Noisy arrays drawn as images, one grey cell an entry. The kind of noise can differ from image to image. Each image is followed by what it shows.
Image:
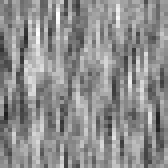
streaked along the columns
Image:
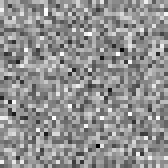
independent entries
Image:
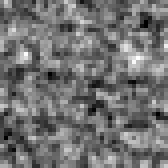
blotchy
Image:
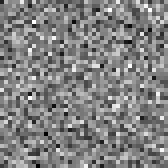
independent entries
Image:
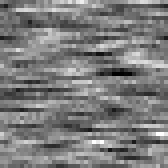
streaked along the rows
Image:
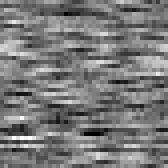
streaked along the rows
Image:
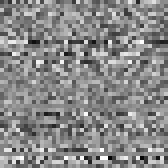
rows of uneven size
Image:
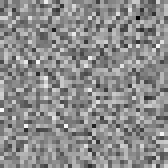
low rank plus noise
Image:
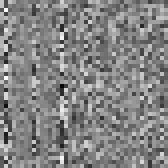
columns of uneven size
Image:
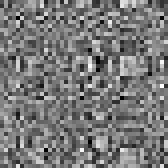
low rank plus noise
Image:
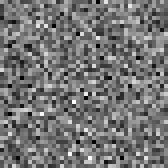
independent entries
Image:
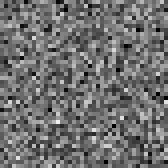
independent entries
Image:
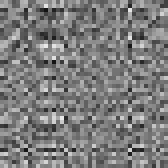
low rank plus noise
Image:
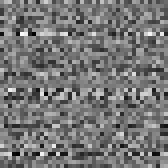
rows of uneven size
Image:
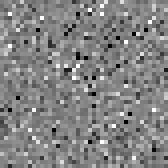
heavy tails
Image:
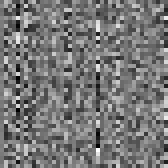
columns of uneven size
